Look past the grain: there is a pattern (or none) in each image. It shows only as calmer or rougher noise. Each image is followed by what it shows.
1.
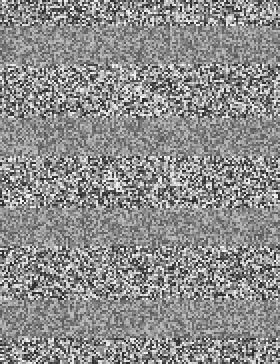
horizontal stripes
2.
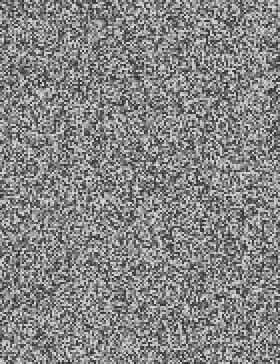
only noise
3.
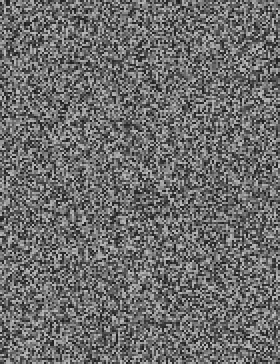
only noise
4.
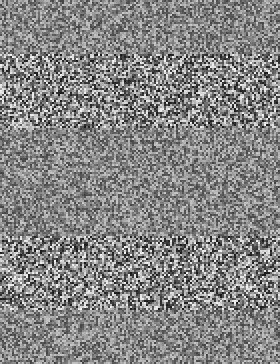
horizontal stripes
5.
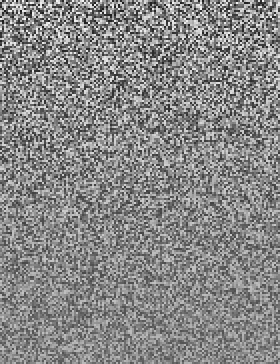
a smooth slope
